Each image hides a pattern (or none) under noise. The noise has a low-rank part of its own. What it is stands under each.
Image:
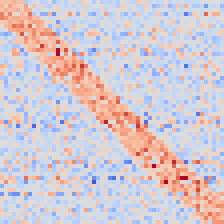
a diagonal band
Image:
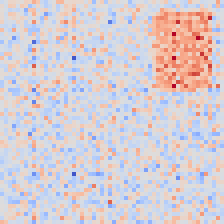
one block
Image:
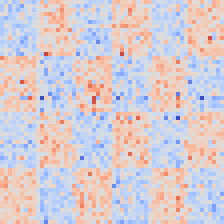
a checkerboard
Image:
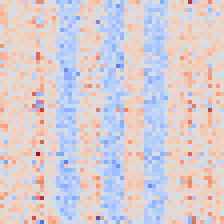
bands of columns
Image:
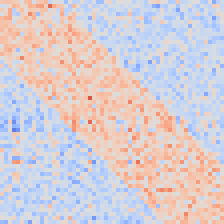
a diagonal band
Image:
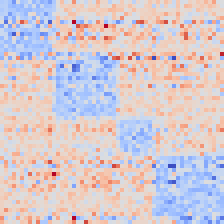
blocks along the diagonal
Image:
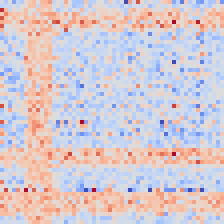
bands of rows crossing bands of columns
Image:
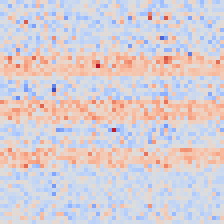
bands of rows
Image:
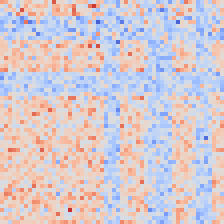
bands of rows crossing bands of columns
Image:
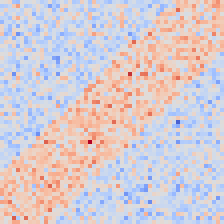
a diagonal band
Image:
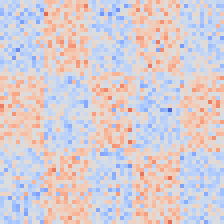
a checkerboard
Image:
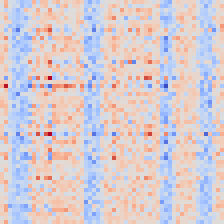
bands of columns
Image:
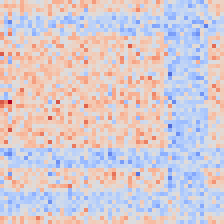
bands of rows crossing bands of columns
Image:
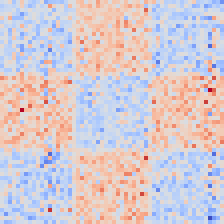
a checkerboard
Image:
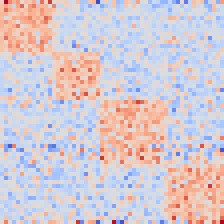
blocks along the diagonal
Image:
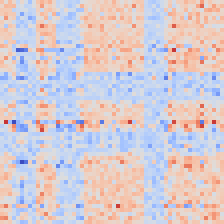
bands of rows crossing bands of columns
